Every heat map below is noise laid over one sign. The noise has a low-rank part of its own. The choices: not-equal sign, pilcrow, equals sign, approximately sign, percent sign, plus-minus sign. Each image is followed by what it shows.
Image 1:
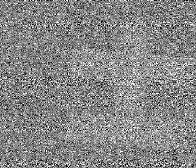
plus-minus sign
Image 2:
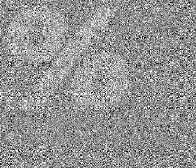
percent sign
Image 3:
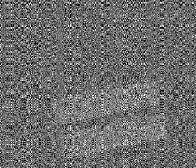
equals sign
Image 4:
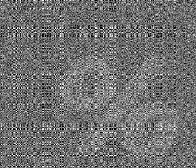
percent sign
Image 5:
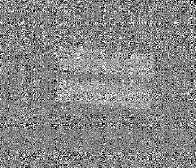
equals sign
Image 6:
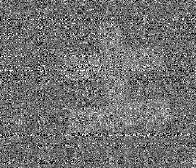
plus-minus sign
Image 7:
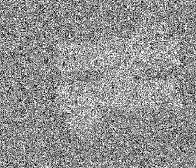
not-equal sign
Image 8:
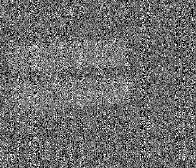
equals sign
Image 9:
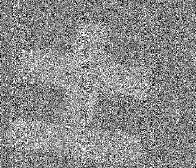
plus-minus sign
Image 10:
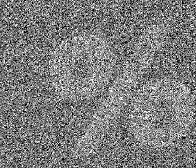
percent sign
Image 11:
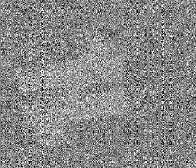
not-equal sign
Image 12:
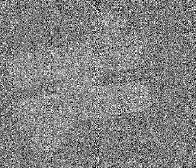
not-equal sign
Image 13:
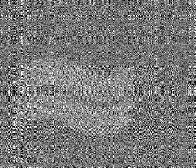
approximately sign
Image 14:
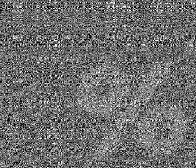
percent sign
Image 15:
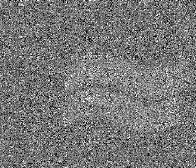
approximately sign
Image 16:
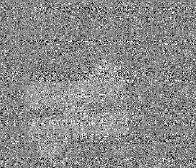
not-equal sign
